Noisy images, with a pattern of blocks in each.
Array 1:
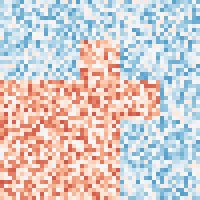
mirrored about the diagonal from the bottom left
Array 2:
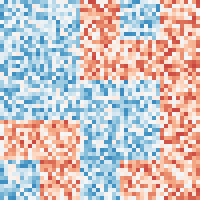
no symmetry
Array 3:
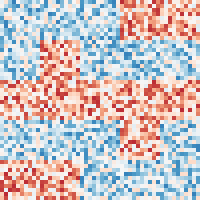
the same after a half turn
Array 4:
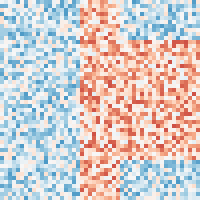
top and bottom mirror each other
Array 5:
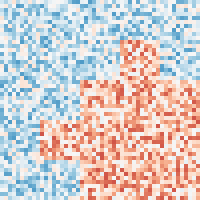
mirrored about the diagonal from the top left
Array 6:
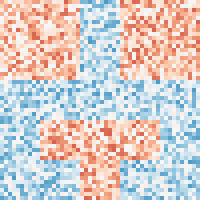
left and right mirror each other
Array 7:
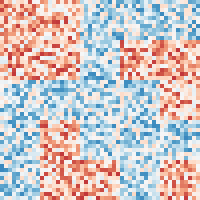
mirrored about the diagonal from the top left
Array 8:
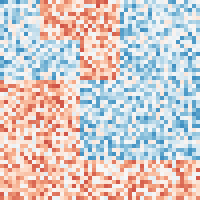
no symmetry
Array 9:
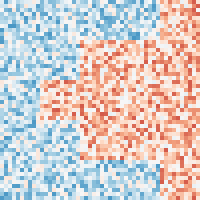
top and bottom mirror each other
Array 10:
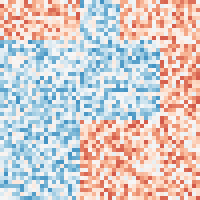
no symmetry
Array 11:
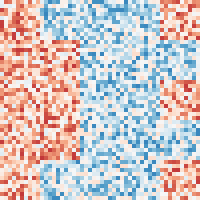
top and bottom mirror each other
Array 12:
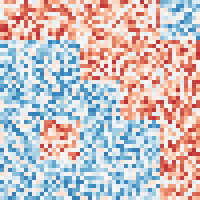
mirrored about the diagonal from the bottom left
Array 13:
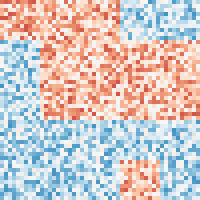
no symmetry
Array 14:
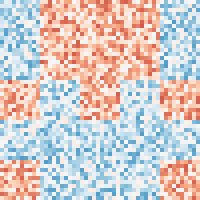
left and right mirror each other
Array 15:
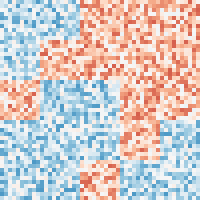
mirrored about the diagonal from the bottom left
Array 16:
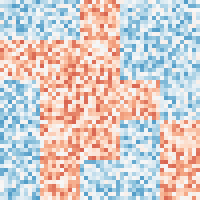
no symmetry
